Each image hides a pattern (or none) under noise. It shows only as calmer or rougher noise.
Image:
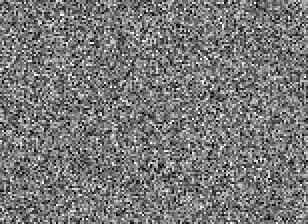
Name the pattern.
only noise
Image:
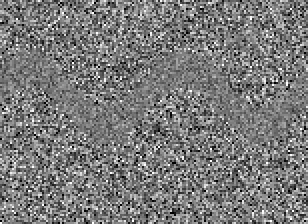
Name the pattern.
a wavy band
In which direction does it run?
left to right
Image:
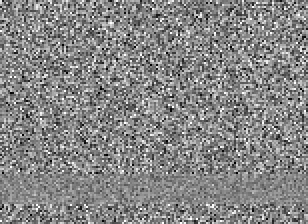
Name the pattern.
one horizontal stripe
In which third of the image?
bottom
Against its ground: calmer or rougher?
calmer
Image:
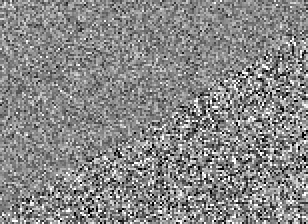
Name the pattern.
a sharp edge
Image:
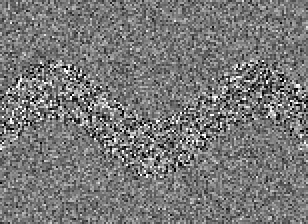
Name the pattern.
a wavy band
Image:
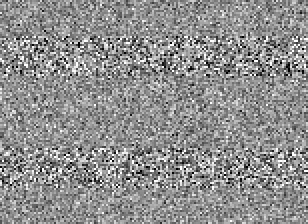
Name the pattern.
horizontal stripes
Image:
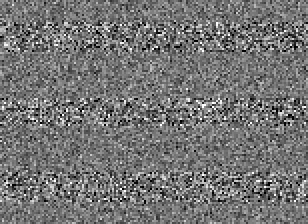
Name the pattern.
horizontal stripes
